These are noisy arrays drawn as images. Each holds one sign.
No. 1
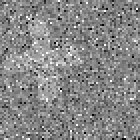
plus sign
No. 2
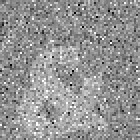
ampersand
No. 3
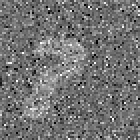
question mark
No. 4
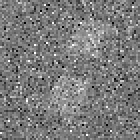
colon
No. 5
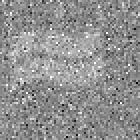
approximately sign
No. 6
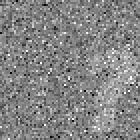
question mark
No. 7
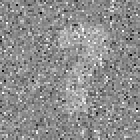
question mark
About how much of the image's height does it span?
two thirds
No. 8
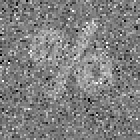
percent sign
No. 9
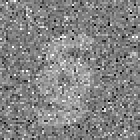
section sign
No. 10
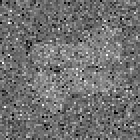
not-equal sign
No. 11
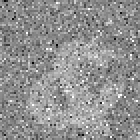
ampersand
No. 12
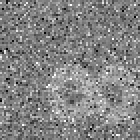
infinity sign
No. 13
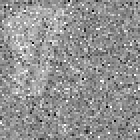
pilcrow
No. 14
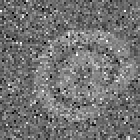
at sign
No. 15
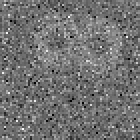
infinity sign
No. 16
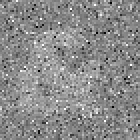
ampersand
